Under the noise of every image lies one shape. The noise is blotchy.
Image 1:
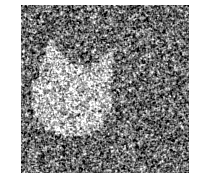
light cat's head
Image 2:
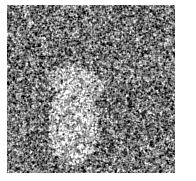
light footprint
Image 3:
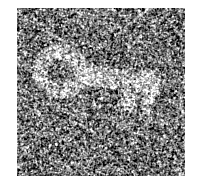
light key
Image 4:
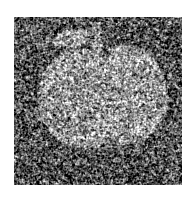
light apple
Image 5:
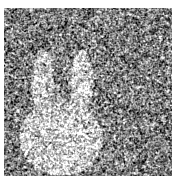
light rabbit's head
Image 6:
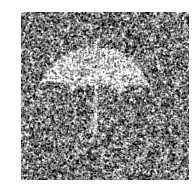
light umbrella
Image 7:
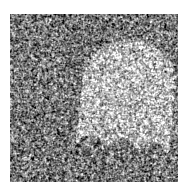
light ghost
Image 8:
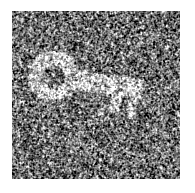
light key
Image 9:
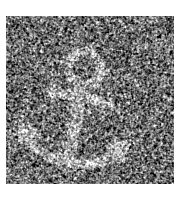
light anchor
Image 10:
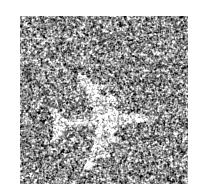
light airplane
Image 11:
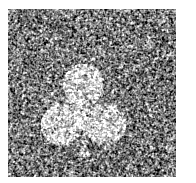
light club
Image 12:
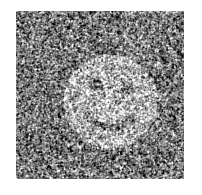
light smiling face
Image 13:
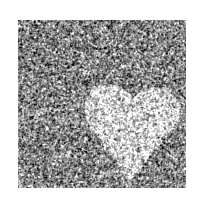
light heart
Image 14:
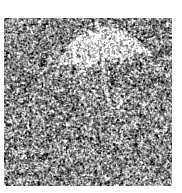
light umbrella
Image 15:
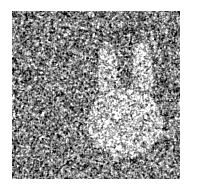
light rabbit's head
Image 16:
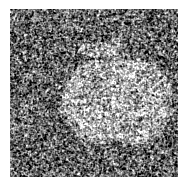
light apple
